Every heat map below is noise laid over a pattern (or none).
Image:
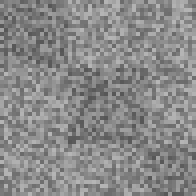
blocks along the diagonal
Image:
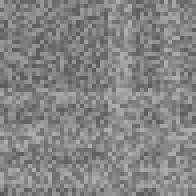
bands of rows crossing bands of columns
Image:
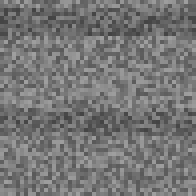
bands of rows
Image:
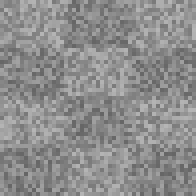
a checkerboard
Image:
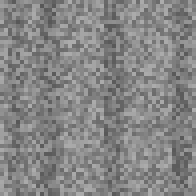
bands of columns
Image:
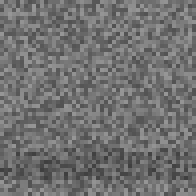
one band of rows
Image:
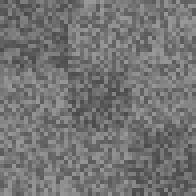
blocks along the diagonal
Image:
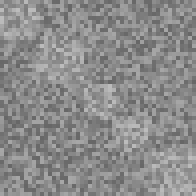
blocks along the diagonal
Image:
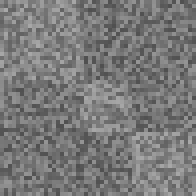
blocks along the diagonal
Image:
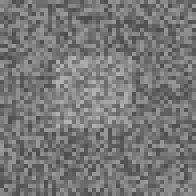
one block
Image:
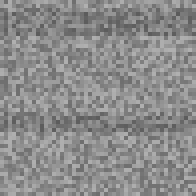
bands of rows
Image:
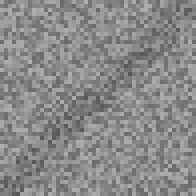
a diagonal band
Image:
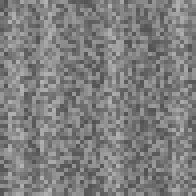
bands of columns
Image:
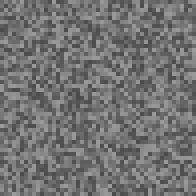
only noise
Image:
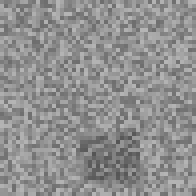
one block
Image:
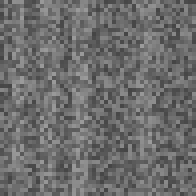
bands of columns
